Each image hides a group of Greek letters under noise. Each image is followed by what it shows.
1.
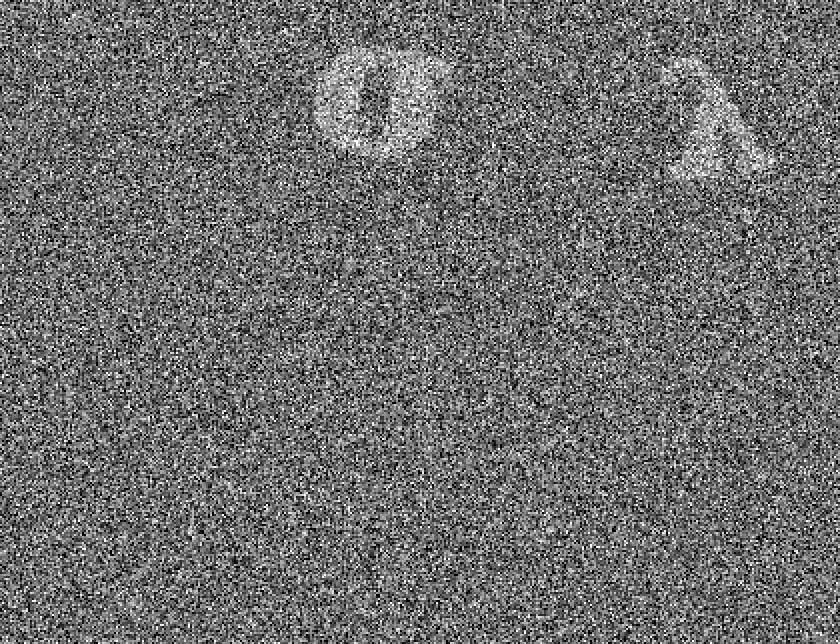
top middle: light sigma; top right: light lambda
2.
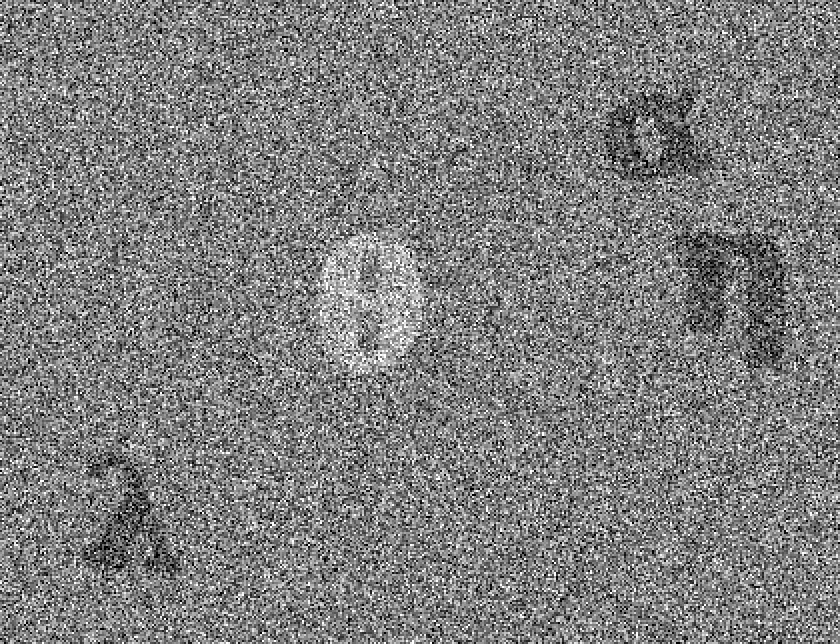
top right: dark alpha; centre: light theta; middle right: dark eta; bottom left: dark lambda
